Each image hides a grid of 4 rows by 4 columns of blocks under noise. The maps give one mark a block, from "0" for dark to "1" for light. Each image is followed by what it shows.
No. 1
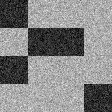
0 1 1 1
1 0 0 1
0 1 1 1
1 1 1 0
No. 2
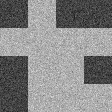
0 1 0 0
1 1 1 1
0 1 1 0
0 1 1 1
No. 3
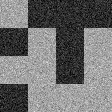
1 0 0 0
0 1 0 1
1 1 0 1
0 1 1 1
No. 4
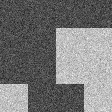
0 0 0 0
0 0 1 1
0 0 1 1
1 0 0 1
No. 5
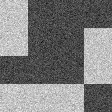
1 0 0 0
1 0 0 1
0 0 0 1
1 1 1 0
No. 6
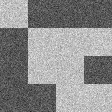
1 0 0 0
0 1 1 1
0 1 1 0
0 0 1 1
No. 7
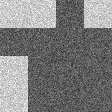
1 1 0 1
0 0 0 0
1 0 0 0
1 0 0 0
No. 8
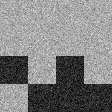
1 1 1 1
1 1 1 1
0 1 0 1
1 0 0 0
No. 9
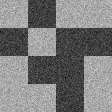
1 0 1 1
0 1 0 0
1 0 0 1
1 1 0 1
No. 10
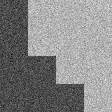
0 1 1 1
0 1 1 1
0 0 1 1
0 0 0 1
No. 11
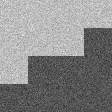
1 1 1 1
1 1 1 0
1 0 0 0
0 0 0 0
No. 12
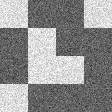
1 0 0 1
0 1 0 0
0 1 1 0
1 0 0 0
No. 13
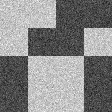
1 1 0 0
1 0 0 1
0 1 1 0
0 1 1 0
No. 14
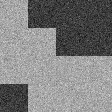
1 0 0 0
1 1 0 0
1 1 1 1
0 1 1 1
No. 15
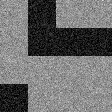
1 0 1 1
1 0 0 0
1 1 1 1
0 1 1 1
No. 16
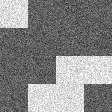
1 0 0 0
0 0 0 0
0 0 1 1
0 1 1 0
